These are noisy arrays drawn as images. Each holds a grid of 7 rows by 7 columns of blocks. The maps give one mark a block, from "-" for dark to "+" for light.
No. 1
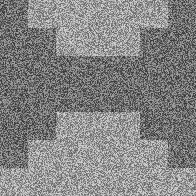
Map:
- + + + + + -
- - + + + - -
- - - - - - -
- - - - - - -
- - + + + - -
- + + + + + -
+ + + + + + +
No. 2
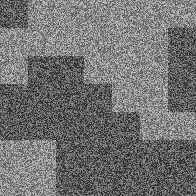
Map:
- + + + + + +
+ + + + + + -
+ - - + + + -
- - - - + + -
- - - - - + +
+ + - - - - -
+ + - - - - -
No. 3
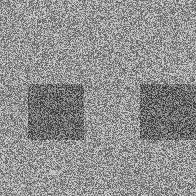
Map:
+ + + + + + +
+ + + + + + +
+ + + + + + +
+ - - + + - -
+ - - + + - -
+ + + + + + +
+ + + + + + +
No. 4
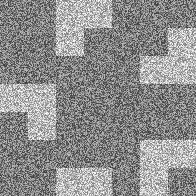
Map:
- - + + - - -
- - + - - - +
- - - - - + +
+ + - - - - -
- + - - - - -
- - - - - + +
- - + + - + -
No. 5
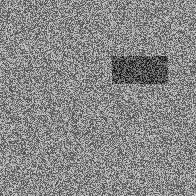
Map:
+ + + + + + +
+ + + + + + +
+ + + + - - +
+ + + + + + +
+ + + + + + +
+ + + + + + +
+ + + + + + +
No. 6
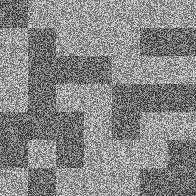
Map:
- + + + + + +
+ - + + + - -
+ - - - + + +
+ - + + - - -
- - - + - + +
- + - + + + -
+ - + + + - -
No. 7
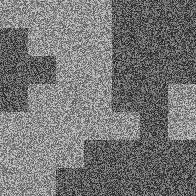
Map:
+ + + + - - -
- + + + - - -
- - + + - - -
- + + + - - +
+ + + + + - +
+ + + - - - -
+ + - - - - -
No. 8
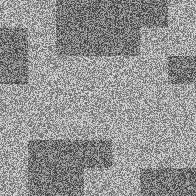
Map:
+ + - - - - +
- + - - - + +
- + + + + + -
+ + + + + + +
+ + + + + + +
+ - - - + + +
+ - - + + - -
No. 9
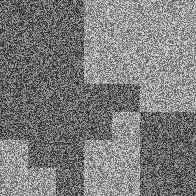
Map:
- - - + + + +
- - - + + + +
- - - + + + +
- - - - - + +
- - - - + - -
+ - - + + - -
+ + - + + - -
